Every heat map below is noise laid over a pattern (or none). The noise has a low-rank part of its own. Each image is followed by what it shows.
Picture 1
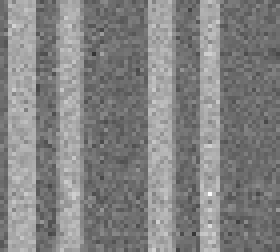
bands of columns
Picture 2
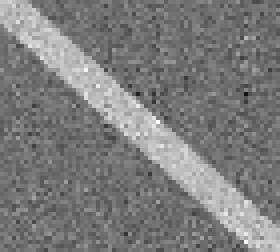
a diagonal band
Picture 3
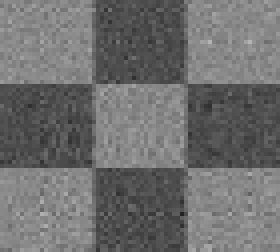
a checkerboard
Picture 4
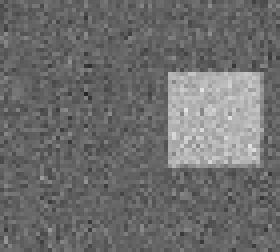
one block
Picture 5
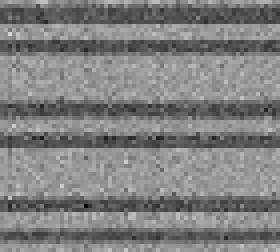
bands of rows
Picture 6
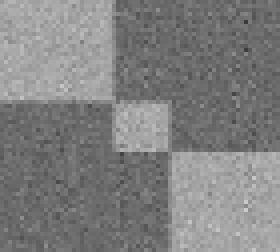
blocks along the diagonal
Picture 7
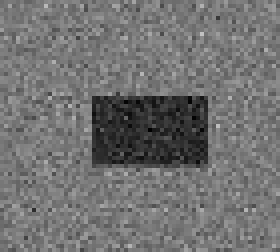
one block
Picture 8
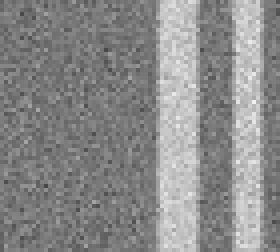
bands of columns
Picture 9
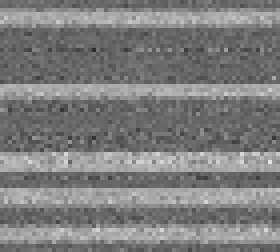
bands of rows
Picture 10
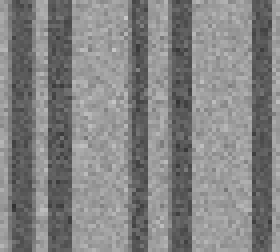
bands of columns
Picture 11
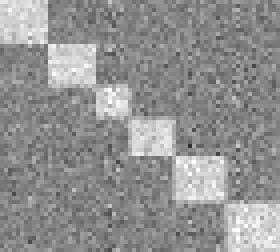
blocks along the diagonal
